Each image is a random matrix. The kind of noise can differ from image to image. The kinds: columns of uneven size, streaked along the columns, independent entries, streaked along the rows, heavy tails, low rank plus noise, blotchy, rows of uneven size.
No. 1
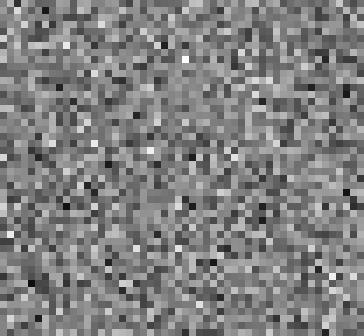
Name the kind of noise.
independent entries
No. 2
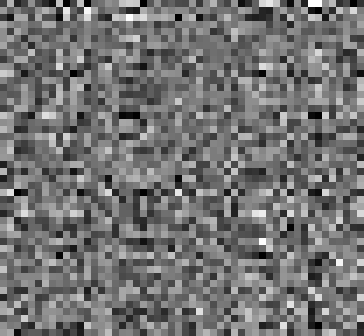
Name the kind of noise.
low rank plus noise
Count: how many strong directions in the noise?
three or four
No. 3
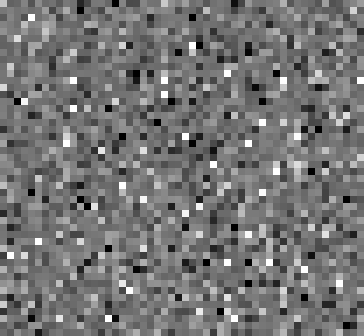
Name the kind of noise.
heavy tails
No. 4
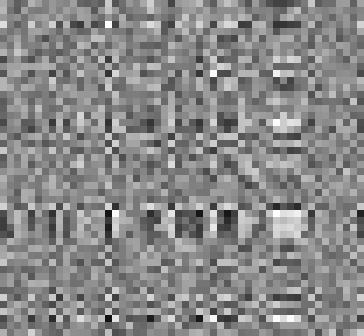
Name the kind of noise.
low rank plus noise
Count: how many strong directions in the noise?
one
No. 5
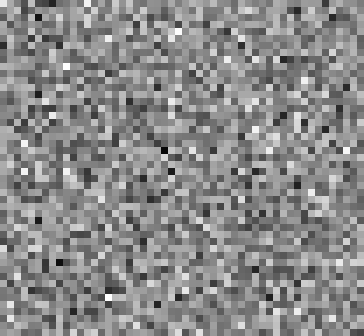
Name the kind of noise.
independent entries
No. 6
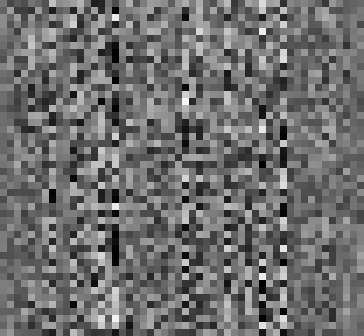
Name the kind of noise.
columns of uneven size
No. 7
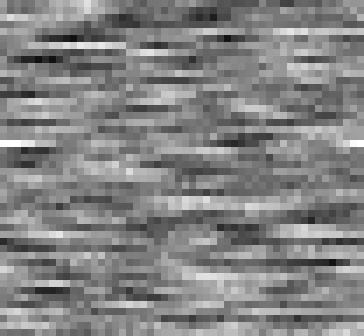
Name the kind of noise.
streaked along the rows
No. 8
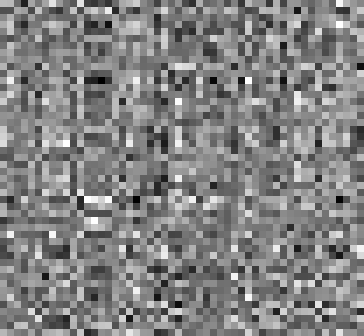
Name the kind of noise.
low rank plus noise
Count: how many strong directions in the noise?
two
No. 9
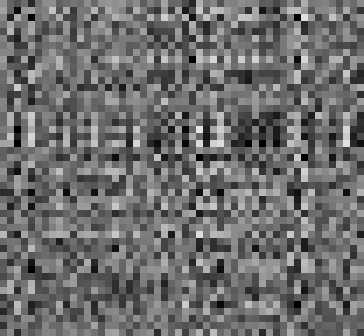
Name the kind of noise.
low rank plus noise
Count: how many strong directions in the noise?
two
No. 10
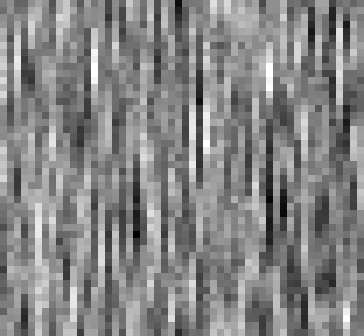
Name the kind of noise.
streaked along the columns
